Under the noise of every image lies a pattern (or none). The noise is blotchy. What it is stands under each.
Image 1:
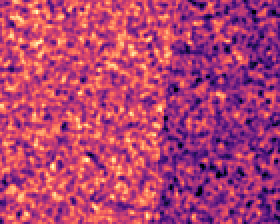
a sharp edge
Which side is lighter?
left
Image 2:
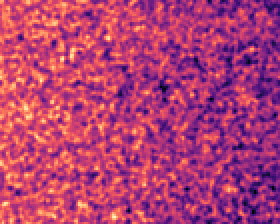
a smooth slope
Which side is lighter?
left
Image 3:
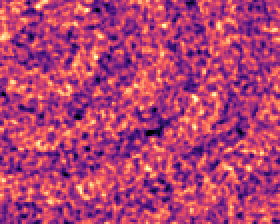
rings round one point
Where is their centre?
top left
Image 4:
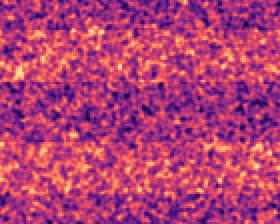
horizontal stripes
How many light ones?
2
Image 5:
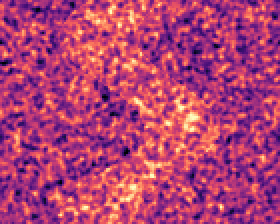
a wavy band
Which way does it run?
top to bottom
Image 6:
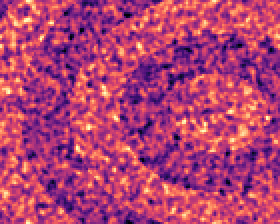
rings round one point
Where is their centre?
middle right
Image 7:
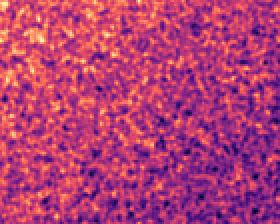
a smooth slope
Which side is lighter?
top left
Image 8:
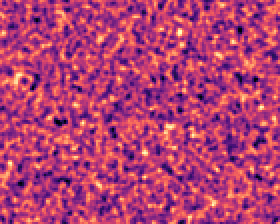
only noise
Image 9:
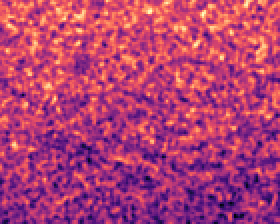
a smooth slope
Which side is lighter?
top
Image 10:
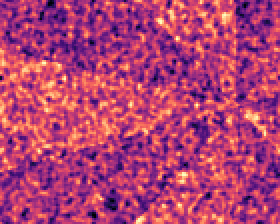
spokes from one point
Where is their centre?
middle right
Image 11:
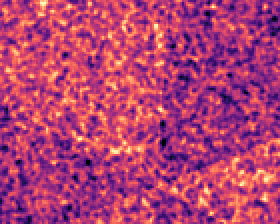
spokes from one point
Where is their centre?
bottom middle
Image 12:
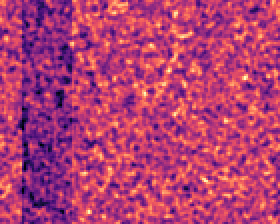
one vertical stripe
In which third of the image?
left
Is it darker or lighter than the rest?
darker
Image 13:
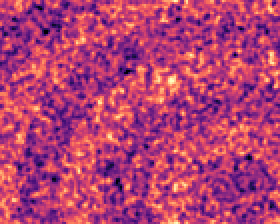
rings round one point
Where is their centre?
bottom right
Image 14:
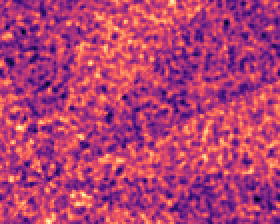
spokes from one point
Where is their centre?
bottom left
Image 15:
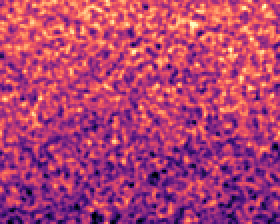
a smooth slope
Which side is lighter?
top
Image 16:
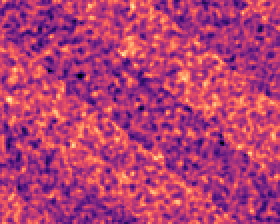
diagonal stripes
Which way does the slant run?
top left to bottom right
